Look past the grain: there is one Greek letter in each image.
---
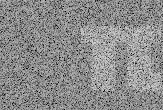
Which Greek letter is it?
pi
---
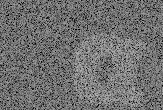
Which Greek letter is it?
alpha
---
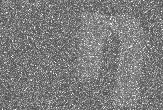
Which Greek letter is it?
eta
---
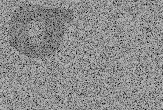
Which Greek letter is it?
sigma
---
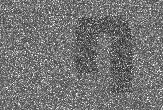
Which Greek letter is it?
eta
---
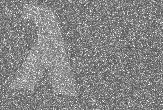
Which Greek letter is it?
lambda
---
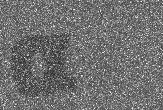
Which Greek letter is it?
alpha
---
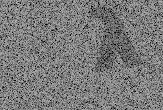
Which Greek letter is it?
lambda
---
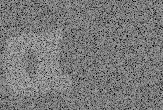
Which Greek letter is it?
alpha
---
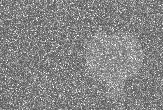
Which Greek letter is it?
phi
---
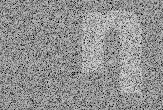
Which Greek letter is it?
eta
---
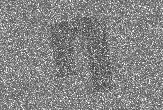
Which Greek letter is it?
eta
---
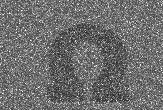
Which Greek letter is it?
omega
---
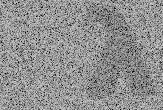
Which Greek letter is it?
lambda
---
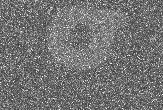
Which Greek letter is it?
sigma
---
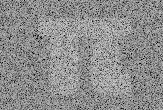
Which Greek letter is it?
pi
